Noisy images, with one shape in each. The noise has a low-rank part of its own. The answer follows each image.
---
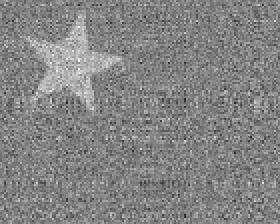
star
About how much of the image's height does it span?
half
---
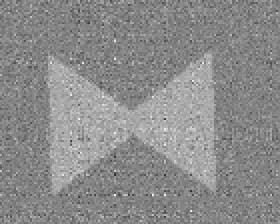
bow tie
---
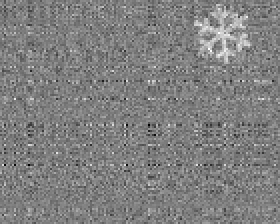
snowflake
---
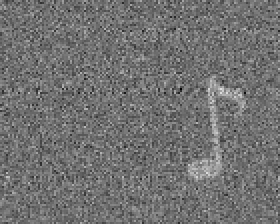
musical note
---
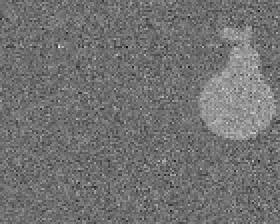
pear
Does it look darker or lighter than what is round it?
lighter
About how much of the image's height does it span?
half
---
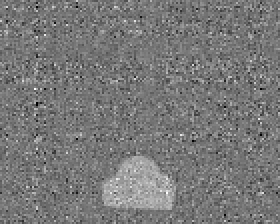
cloud
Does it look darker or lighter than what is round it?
lighter
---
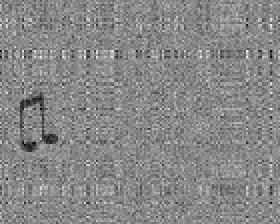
pair of musical notes
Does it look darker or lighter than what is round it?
darker
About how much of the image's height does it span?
a quarter
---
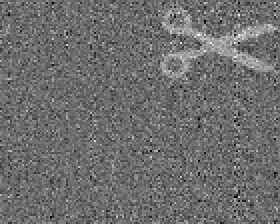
pair of scissors
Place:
top right
